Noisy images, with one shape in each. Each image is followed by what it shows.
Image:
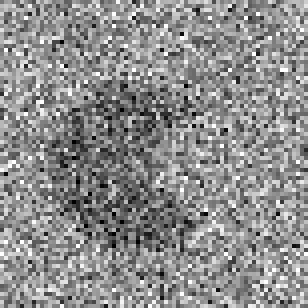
dark disc with a wedge cut out
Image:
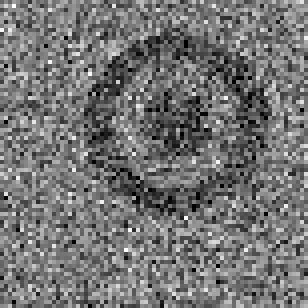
dark bullseye
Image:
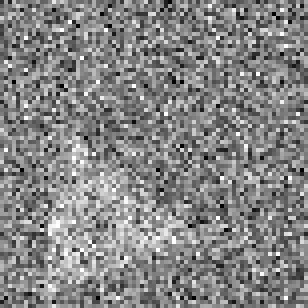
light triangle
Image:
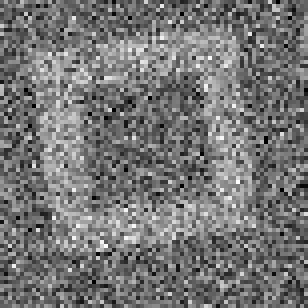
light square frame
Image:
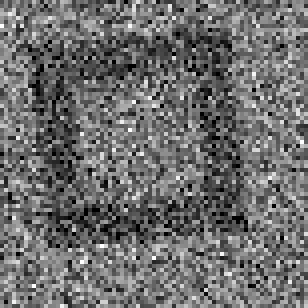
dark square frame
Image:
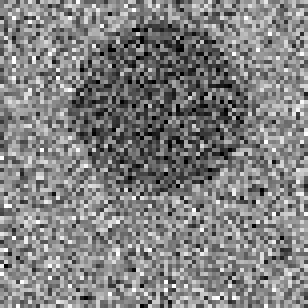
dark disc
